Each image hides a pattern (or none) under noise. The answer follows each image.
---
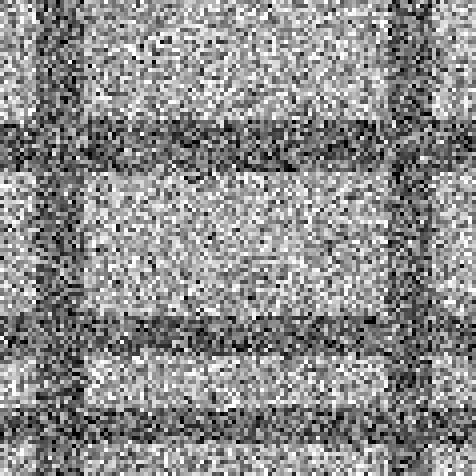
bands of rows crossing bands of columns
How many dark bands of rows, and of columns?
3 and 2
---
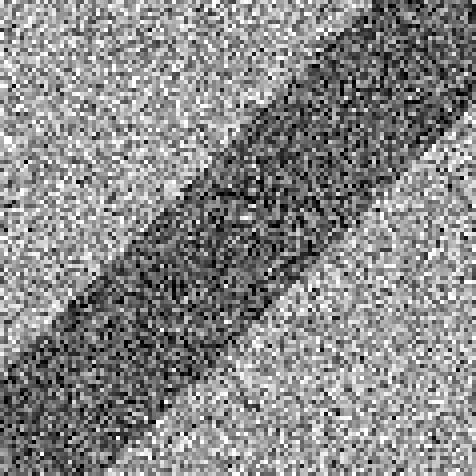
a diagonal band
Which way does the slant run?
bottom left to top right
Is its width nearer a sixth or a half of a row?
a half
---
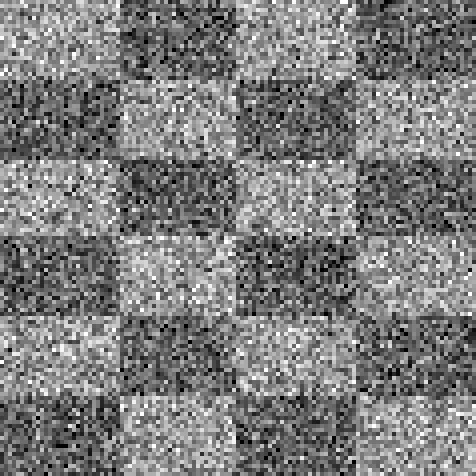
a checkerboard
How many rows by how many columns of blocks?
6 by 4
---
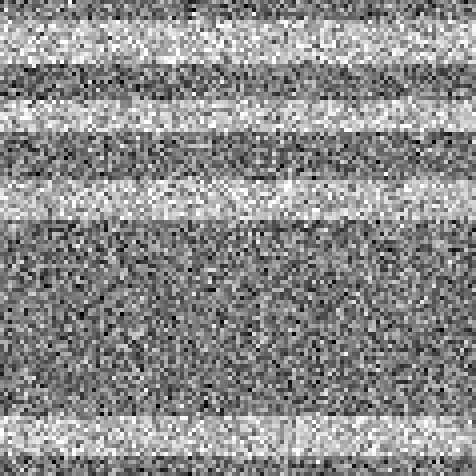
bands of rows
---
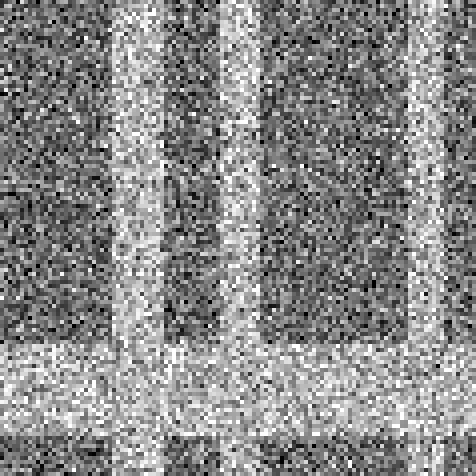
bands of rows crossing bands of columns
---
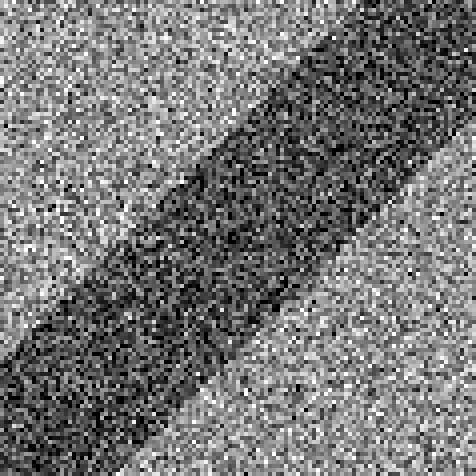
a diagonal band
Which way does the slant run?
bottom left to top right
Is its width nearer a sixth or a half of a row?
a half
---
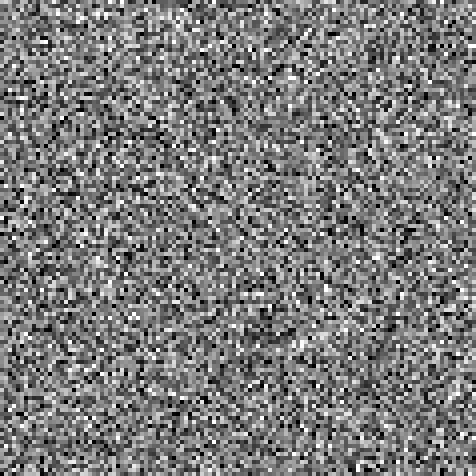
only noise
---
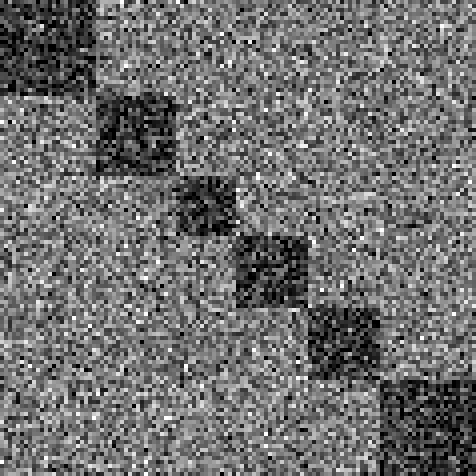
blocks along the diagonal
